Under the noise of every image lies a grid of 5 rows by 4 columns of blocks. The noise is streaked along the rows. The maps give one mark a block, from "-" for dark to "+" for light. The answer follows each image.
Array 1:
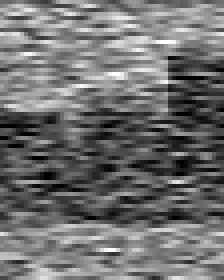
+ + + +
+ + + -
- - - -
- - - -
+ + + +
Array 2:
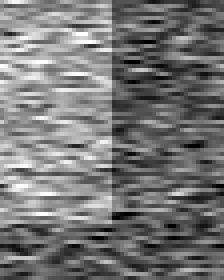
+ + - -
+ + - -
+ + - -
+ + - -
- - - -
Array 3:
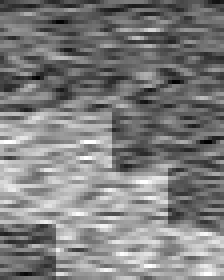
- - - -
- - - -
+ + - -
+ + + -
- + + +
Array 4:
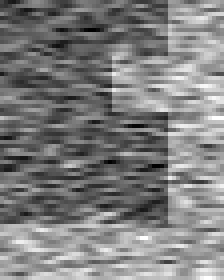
- - - +
- - + +
- - - +
- - - +
+ + + +
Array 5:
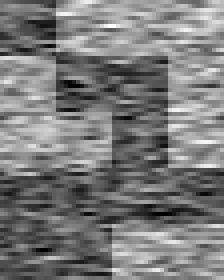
- + + +
+ - - +
+ + - +
- - - -
- - + +
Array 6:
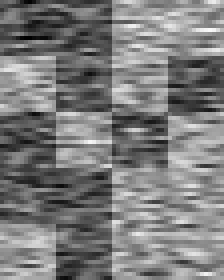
- - + +
+ - + -
- + - +
- - + +
+ - + +
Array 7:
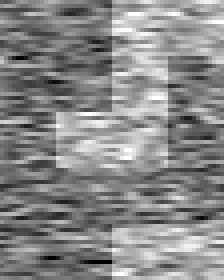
- - + +
- - + -
- + + -
- - - -
- - + +
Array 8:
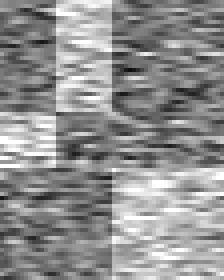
- + - -
- + - -
+ - - -
- - + +
- - + +
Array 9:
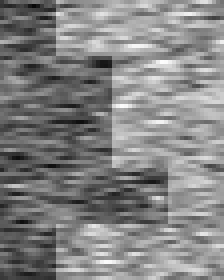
- + + +
- - + +
- - + +
- - - +
- + + +
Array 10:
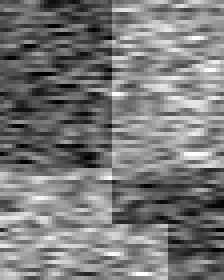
- - + +
- - + +
- - + +
+ + - -
+ + + -
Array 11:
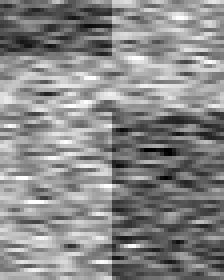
- - + +
+ + + +
+ + - -
+ + - -
+ + - -
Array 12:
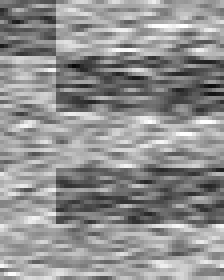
- + + +
+ - - -
+ + + +
+ - - -
+ + + +
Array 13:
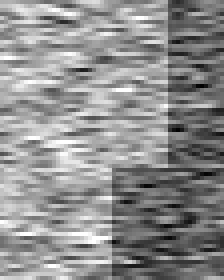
+ + + -
+ + + -
+ + + -
+ + - -
+ + - -
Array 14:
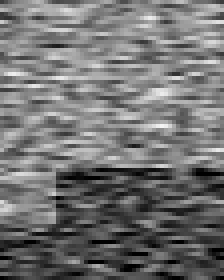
+ + + +
+ + + +
+ + + +
+ - - -
- - - -
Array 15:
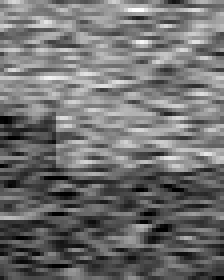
+ + + +
+ + + +
- + + +
- - - -
- - - -
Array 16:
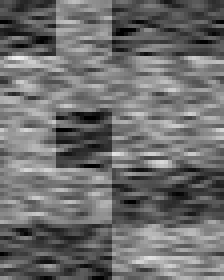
- + - -
+ + + +
+ - + +
+ + - -
- - + +
